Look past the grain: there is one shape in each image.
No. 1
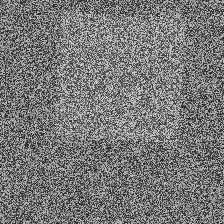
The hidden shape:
square
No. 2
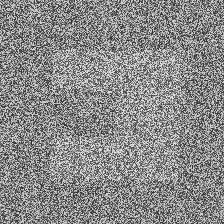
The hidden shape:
square with a notch
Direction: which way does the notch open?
left
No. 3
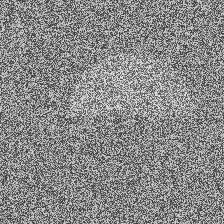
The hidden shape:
half disc
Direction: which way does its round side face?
up
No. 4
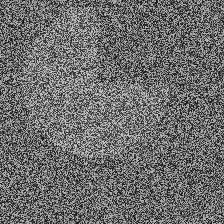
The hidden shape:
disc with a wedge cut out
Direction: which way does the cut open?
up and right
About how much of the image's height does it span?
two thirds
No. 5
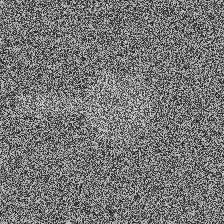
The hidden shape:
lollipop
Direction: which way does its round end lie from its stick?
right
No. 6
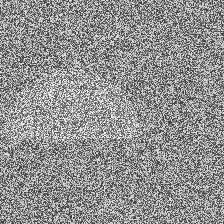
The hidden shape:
half disc
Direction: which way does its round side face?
up
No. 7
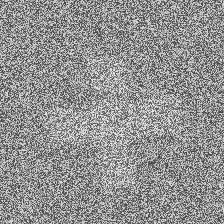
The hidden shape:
cross
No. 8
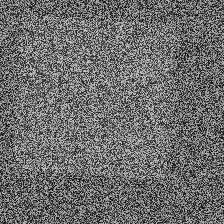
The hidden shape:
square
